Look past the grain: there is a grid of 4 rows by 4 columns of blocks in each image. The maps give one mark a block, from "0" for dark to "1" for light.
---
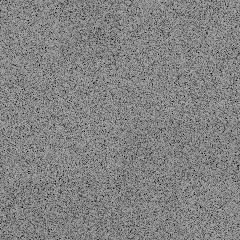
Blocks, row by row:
1011
1111
1100
0001
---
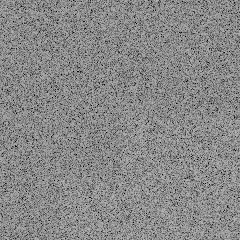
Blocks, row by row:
0000
0000
0011
0111
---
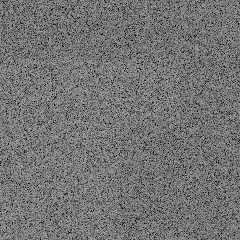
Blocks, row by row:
0000
1110
1100
1100
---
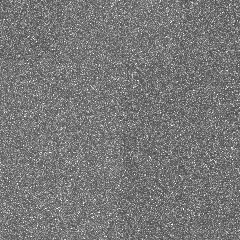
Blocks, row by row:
0110
1100
1100
1100
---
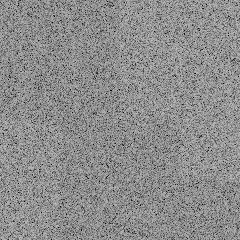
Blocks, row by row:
0011
0011
1001
1000
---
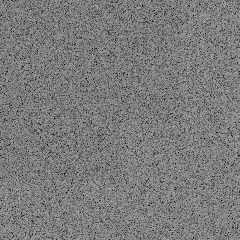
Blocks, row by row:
0001
0001
0011
1111
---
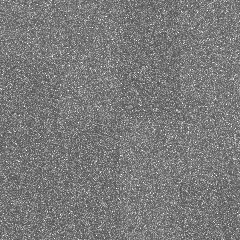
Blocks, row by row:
1101
0101
0011
0010
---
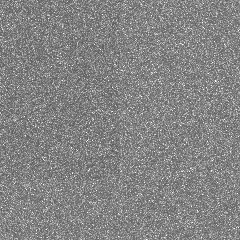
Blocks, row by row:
0011
0011
0011
1111
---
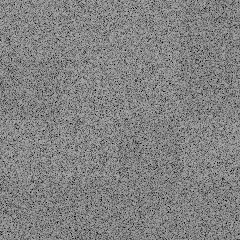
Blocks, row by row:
1110
0110
1101
0000
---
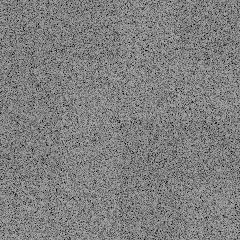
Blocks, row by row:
0010
0111
0100
1101
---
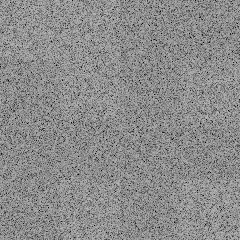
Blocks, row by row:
1100
0101
0000
0101
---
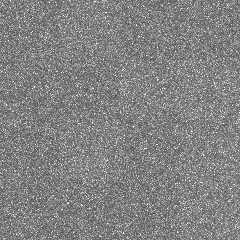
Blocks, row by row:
0100
0011
0101
0001
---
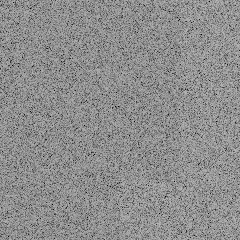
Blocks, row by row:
0001
0001
0001
0011
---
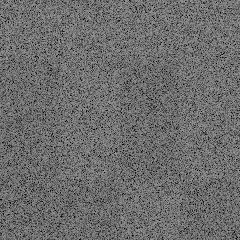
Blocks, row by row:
1111
0101
0101
0010
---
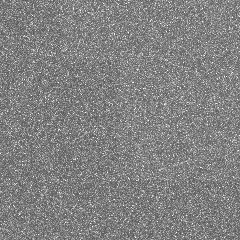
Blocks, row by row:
0111
0011
0011
0000
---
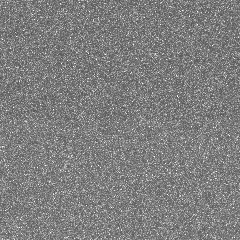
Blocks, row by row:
0000
0000
1111
1111
